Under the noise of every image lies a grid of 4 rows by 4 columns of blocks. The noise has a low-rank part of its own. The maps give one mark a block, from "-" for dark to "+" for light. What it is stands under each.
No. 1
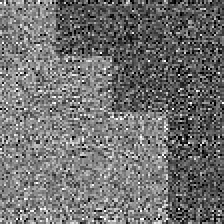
+ - - -
+ + - -
+ + + -
+ + + -
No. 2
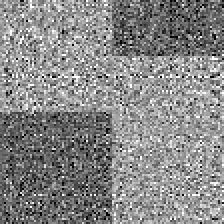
+ + - -
+ + + +
- - + +
- - + +
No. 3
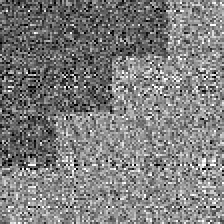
- - - +
- - + +
- + + +
+ + + +
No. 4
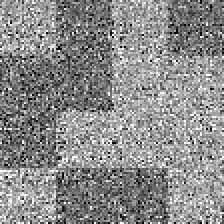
+ - + -
- - + +
- + + +
+ - - +
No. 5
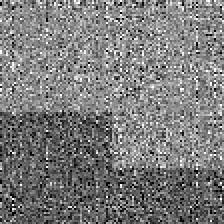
+ + + +
+ + + +
- - + +
- - - -
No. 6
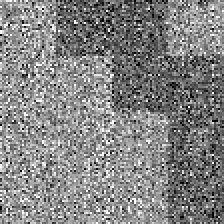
+ - - +
+ + - -
+ + + -
+ + + -
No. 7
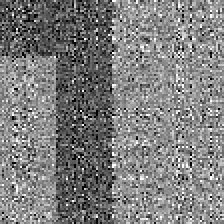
- - + +
+ - + +
+ - + +
+ - + +
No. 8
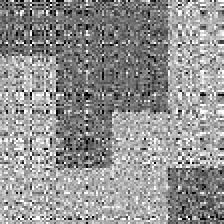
- - - +
+ - - +
+ - + +
+ + + -
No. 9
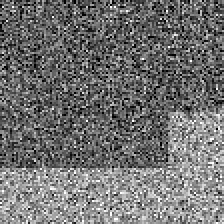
- - - -
- - - -
- - - +
+ + + +
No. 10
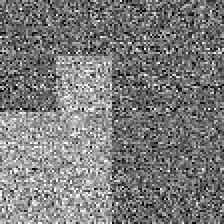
- - - -
- + - -
+ + - -
+ + - -
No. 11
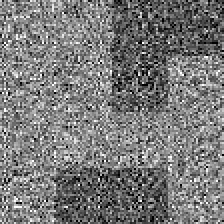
+ + - -
+ + - +
+ + + +
+ - - +
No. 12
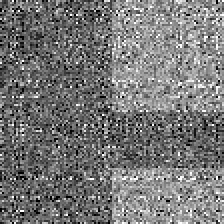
- - + +
- - + +
- - - -
- - + +
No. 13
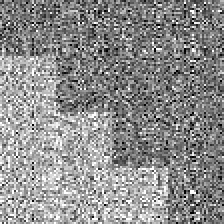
- - - -
+ - - -
+ + - -
+ + + -
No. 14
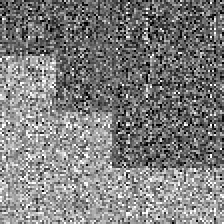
- - - -
+ - - -
+ + - -
+ + + +
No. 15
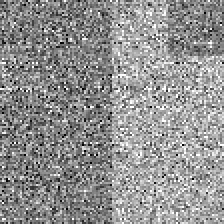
- - + -
- - + +
- - + +
- - + +
